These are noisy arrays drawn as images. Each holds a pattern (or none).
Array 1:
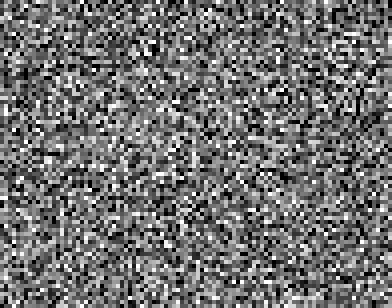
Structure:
only noise
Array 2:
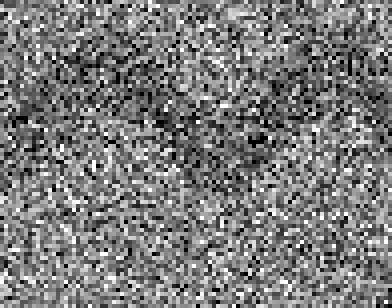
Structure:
a wavy band
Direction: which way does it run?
left to right
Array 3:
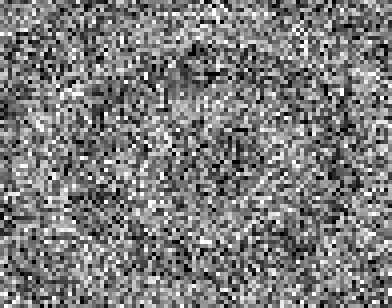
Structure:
rings round one point
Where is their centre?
centre
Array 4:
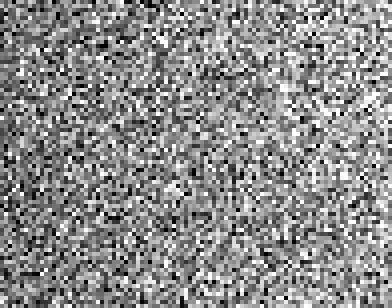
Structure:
a smooth slope
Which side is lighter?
right
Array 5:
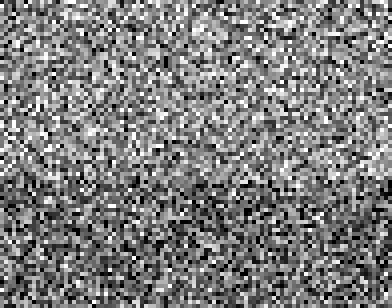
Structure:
a sharp edge
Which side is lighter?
top
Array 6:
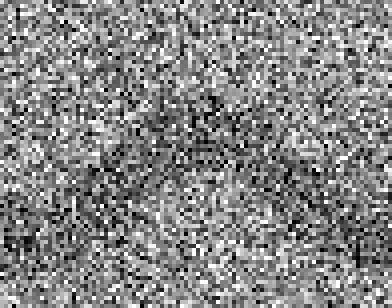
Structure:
a wavy band
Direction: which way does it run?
left to right
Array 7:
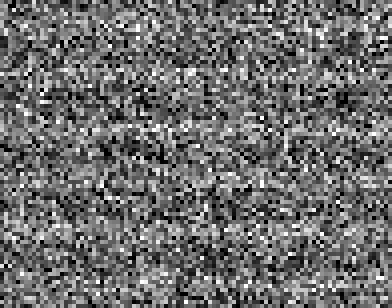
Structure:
horizontal stripes
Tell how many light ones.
6
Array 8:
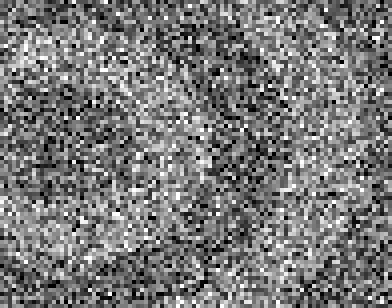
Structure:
rings round one point
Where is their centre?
middle left
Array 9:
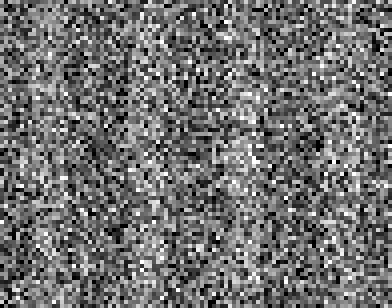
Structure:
vertical stripes
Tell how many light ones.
4
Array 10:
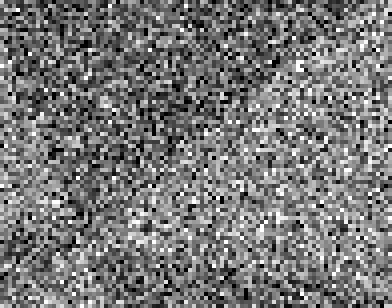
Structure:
spokes from one point
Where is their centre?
bottom left
